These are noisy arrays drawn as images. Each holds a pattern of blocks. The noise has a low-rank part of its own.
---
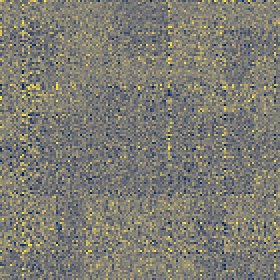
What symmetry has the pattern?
left and right mirror each other
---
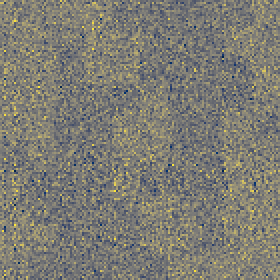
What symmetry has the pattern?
the same after a half turn
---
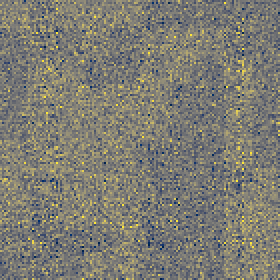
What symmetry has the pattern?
no symmetry
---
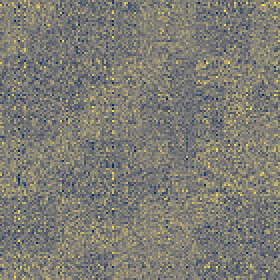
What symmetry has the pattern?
mirrored about the diagonal from the top left
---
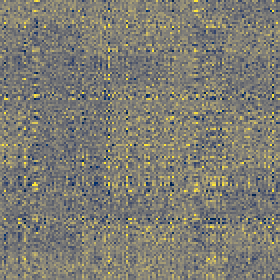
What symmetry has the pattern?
top and bottom mirror each other
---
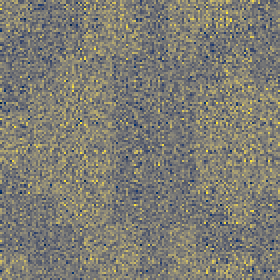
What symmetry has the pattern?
top and bottom mirror each other
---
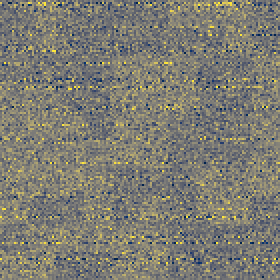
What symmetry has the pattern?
no symmetry
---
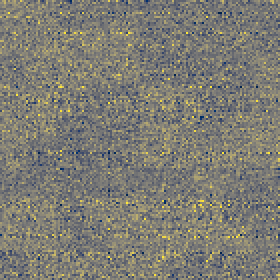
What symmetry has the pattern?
no symmetry
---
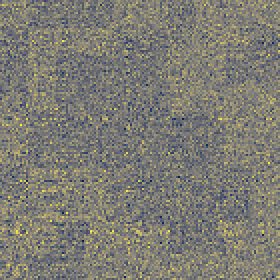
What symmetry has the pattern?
mirrored about the diagonal from the top left
